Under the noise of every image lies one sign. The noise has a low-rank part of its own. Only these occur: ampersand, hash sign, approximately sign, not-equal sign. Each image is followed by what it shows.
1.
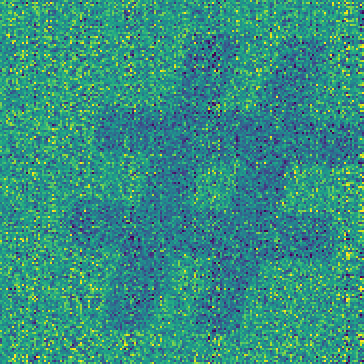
hash sign
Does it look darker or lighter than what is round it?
darker
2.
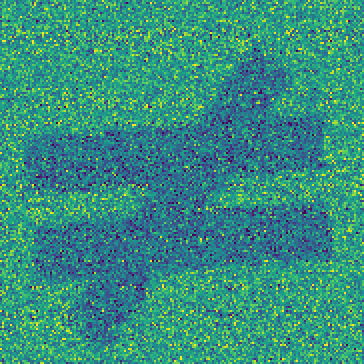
not-equal sign
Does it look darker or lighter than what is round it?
darker
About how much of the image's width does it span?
nearly all
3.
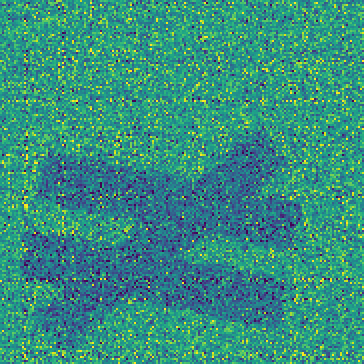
not-equal sign
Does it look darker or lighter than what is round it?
darker
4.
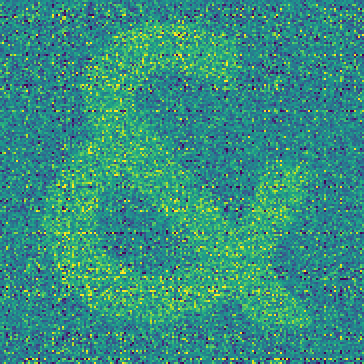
ampersand
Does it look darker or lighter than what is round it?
lighter
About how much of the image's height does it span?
nearly all
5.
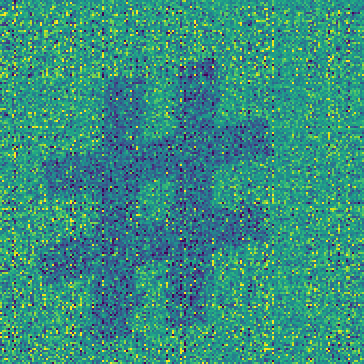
hash sign
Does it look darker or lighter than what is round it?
darker
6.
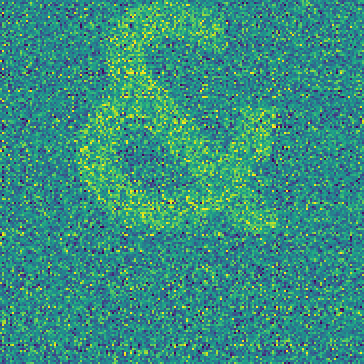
ampersand
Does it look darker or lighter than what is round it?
lighter
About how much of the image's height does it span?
two thirds
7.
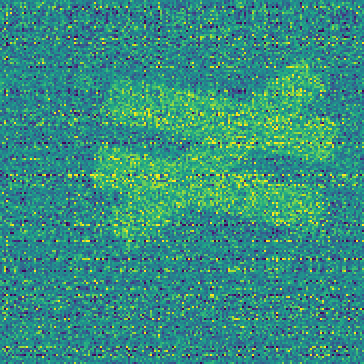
not-equal sign
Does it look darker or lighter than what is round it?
lighter
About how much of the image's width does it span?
two thirds
